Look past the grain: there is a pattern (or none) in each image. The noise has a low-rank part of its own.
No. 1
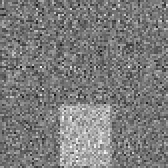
one block
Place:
bottom middle
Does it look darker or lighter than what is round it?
lighter
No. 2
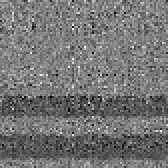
bands of rows
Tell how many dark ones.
2
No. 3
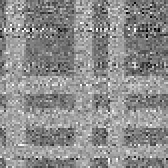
bands of rows crossing bands of columns
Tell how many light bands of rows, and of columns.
3 and 3
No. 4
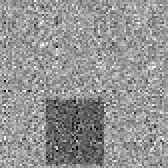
one block
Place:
bottom middle
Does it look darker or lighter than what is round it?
darker
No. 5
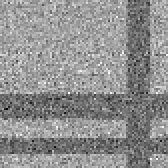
bands of rows crossing bands of columns
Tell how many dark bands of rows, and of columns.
2 and 1
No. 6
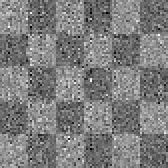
a checkerboard
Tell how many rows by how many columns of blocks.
5 by 6
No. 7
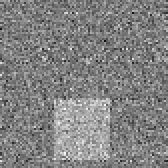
one block
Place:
bottom middle
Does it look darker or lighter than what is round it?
lighter
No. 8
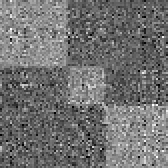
blocks along the diagonal
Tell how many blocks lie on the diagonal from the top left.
3
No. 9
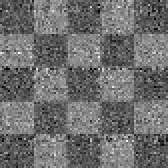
a checkerboard
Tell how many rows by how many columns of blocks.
5 by 5
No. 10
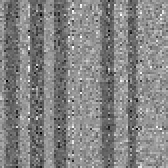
bands of columns
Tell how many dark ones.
5
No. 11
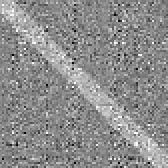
a diagonal band
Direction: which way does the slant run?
top left to bottom right
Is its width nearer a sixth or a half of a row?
a sixth
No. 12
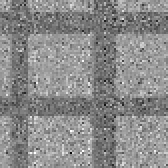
bands of rows crossing bands of columns
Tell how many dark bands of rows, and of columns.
2 and 2
